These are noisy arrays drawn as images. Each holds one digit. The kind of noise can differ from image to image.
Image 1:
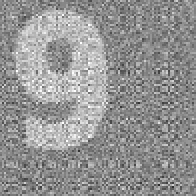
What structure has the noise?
low rank plus noise
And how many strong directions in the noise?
one
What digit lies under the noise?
9
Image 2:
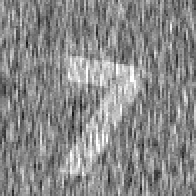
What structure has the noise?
streaked along the columns
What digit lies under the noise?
7
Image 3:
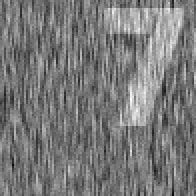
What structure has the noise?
streaked along the columns
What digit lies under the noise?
7
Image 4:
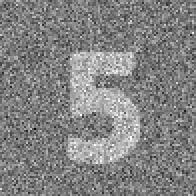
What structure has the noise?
independent entries
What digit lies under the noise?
5
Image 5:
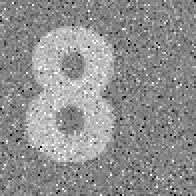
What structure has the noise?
heavy tails
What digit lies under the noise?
8
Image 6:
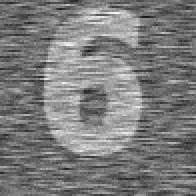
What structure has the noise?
streaked along the rows
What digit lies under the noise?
6
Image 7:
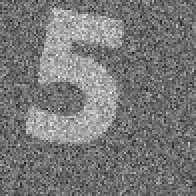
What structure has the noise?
independent entries
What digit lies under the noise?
5
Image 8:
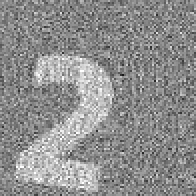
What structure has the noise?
low rank plus noise
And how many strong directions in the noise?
three or four
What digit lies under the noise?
2
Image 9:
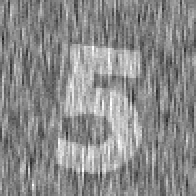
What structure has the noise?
streaked along the columns
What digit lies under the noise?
5
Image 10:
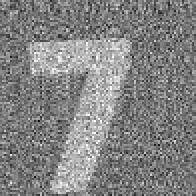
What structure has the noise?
low rank plus noise
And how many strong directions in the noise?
three or four
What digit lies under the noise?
7
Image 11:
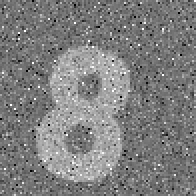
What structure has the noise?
heavy tails
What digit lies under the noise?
8
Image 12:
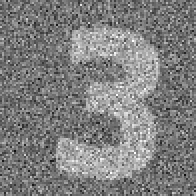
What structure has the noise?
independent entries
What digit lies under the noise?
3
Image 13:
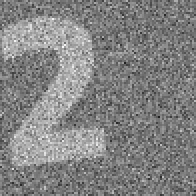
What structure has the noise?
independent entries
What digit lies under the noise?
2
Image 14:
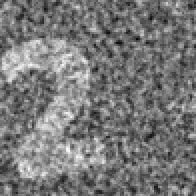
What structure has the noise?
blotchy
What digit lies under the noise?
2
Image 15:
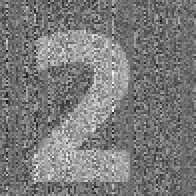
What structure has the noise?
columns of uneven size
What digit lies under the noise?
2
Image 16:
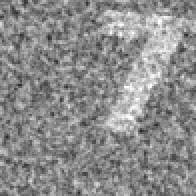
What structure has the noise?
blotchy
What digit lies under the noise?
7
